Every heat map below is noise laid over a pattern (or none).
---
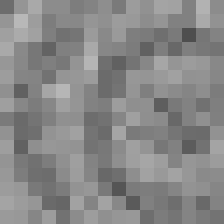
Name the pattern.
rings round one point
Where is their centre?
middle right
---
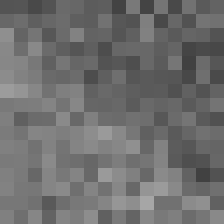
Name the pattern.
a sharp edge
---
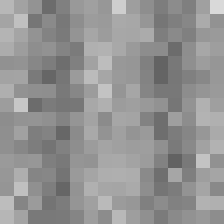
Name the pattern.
vertical stripes
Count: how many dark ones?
2
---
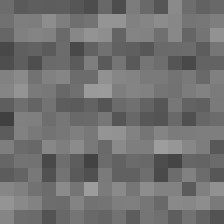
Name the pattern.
horizontal stripes
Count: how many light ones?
4
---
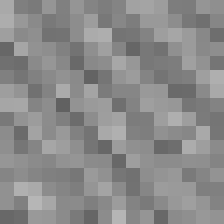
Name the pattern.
diagonal stripes
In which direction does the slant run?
top left to bottom right
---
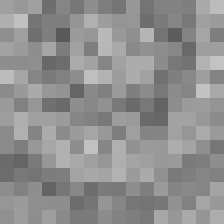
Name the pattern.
rings round one point
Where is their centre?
top middle
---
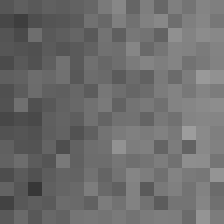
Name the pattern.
a smooth slope
